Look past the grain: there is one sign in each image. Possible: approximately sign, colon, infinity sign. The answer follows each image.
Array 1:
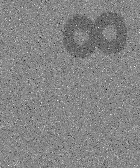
dark infinity sign
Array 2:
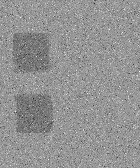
dark colon
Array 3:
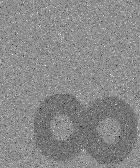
dark infinity sign
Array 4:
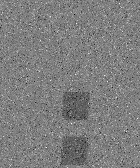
dark colon, bottom middle
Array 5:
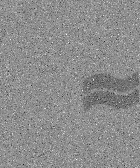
dark approximately sign, middle right
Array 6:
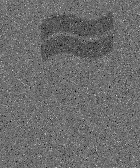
dark approximately sign
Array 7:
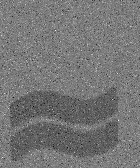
dark approximately sign
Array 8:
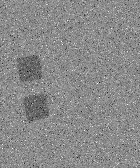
dark colon, middle left
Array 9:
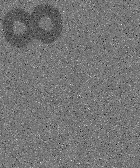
dark infinity sign, top left
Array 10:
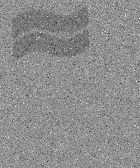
dark approximately sign
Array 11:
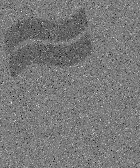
dark approximately sign
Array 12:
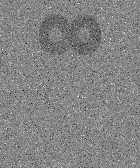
dark infinity sign, top middle
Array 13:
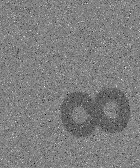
dark infinity sign
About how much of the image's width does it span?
half
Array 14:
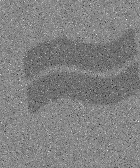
dark approximately sign
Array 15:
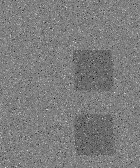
dark colon
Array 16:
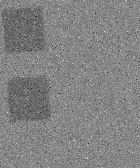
dark colon
